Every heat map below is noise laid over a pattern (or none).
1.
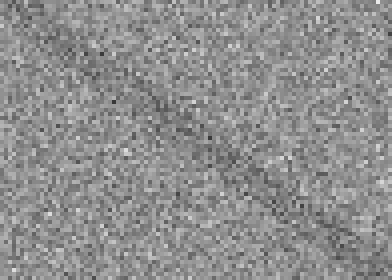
a diagonal band
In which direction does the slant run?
top left to bottom right
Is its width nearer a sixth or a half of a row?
a sixth
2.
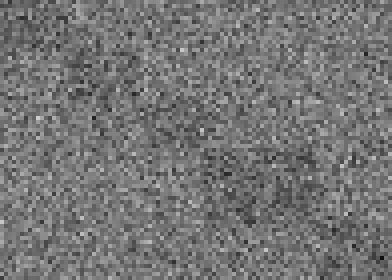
blocks along the diagonal
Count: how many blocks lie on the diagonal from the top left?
5
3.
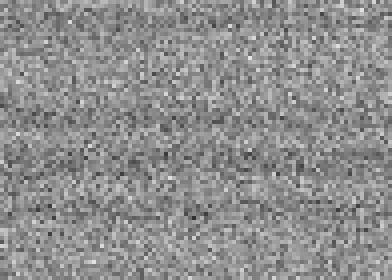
bands of rows
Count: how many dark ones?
4
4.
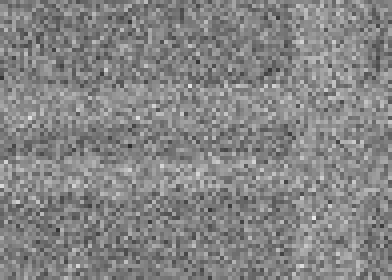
bands of rows crossing bands of columns
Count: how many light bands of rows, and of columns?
2 and 1
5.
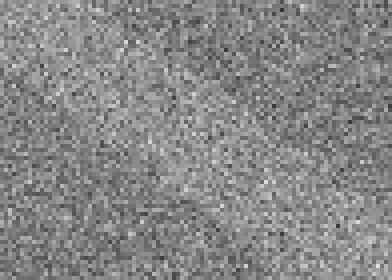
a diagonal band
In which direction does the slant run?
top left to bottom right
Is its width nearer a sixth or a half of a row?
a half
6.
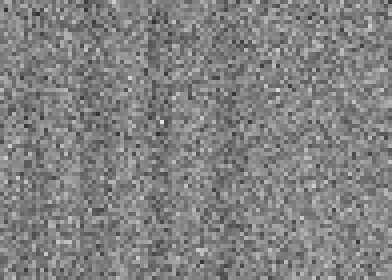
bands of columns
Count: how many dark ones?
4
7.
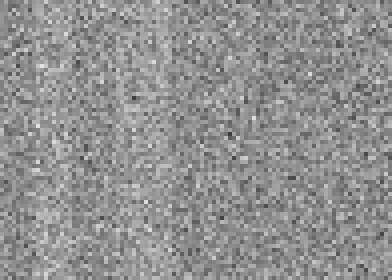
bands of columns
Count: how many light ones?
2
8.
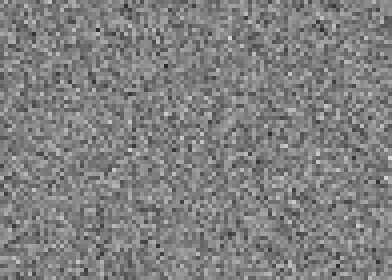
only noise
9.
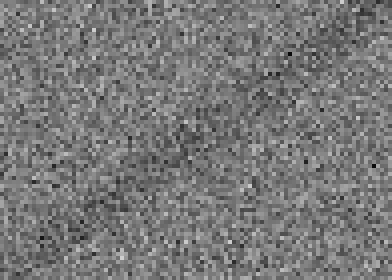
a diagonal band
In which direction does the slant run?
bottom left to top right
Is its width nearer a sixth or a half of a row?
a sixth
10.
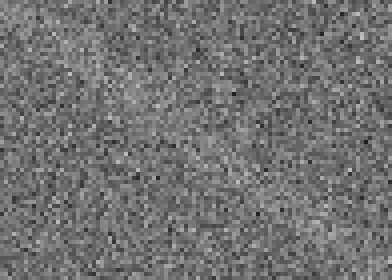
a diagonal band
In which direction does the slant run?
top left to bottom right
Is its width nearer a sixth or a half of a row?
a sixth
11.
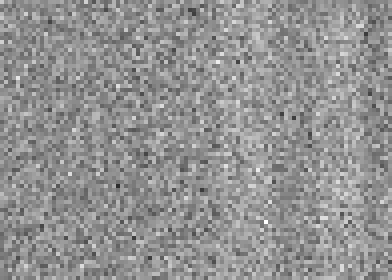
bands of columns
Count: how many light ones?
2
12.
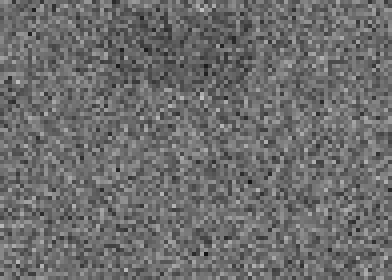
one block
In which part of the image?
top middle
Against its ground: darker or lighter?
darker
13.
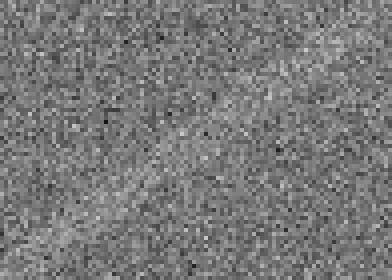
a diagonal band
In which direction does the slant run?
bottom left to top right
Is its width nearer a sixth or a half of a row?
a sixth
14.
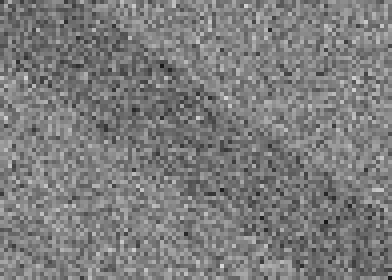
a diagonal band
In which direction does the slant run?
top left to bottom right
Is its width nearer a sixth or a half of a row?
a half
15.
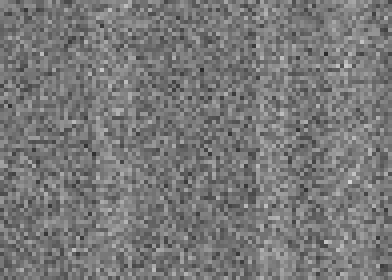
bands of columns
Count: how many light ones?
3
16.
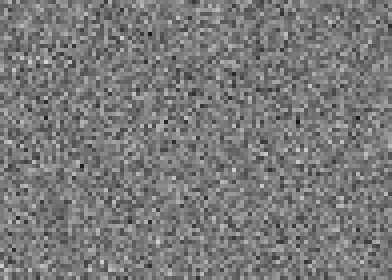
only noise
